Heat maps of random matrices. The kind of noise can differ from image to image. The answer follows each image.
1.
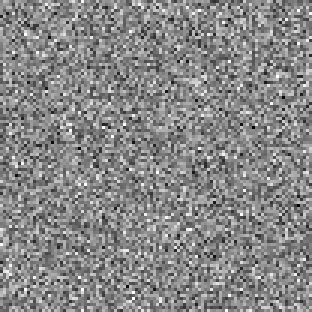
independent entries
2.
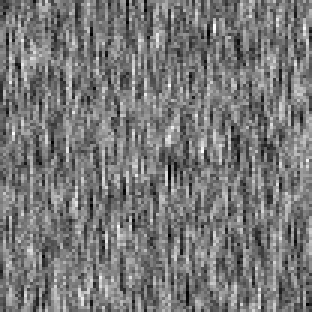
streaked along the columns
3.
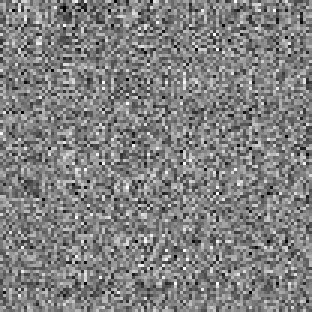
low rank plus noise
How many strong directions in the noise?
three or four
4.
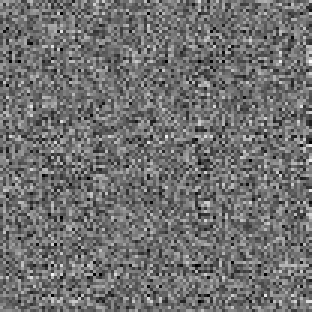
low rank plus noise
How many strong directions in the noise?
three or four
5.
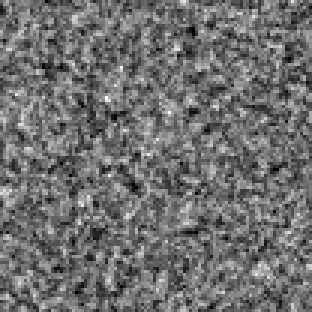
blotchy
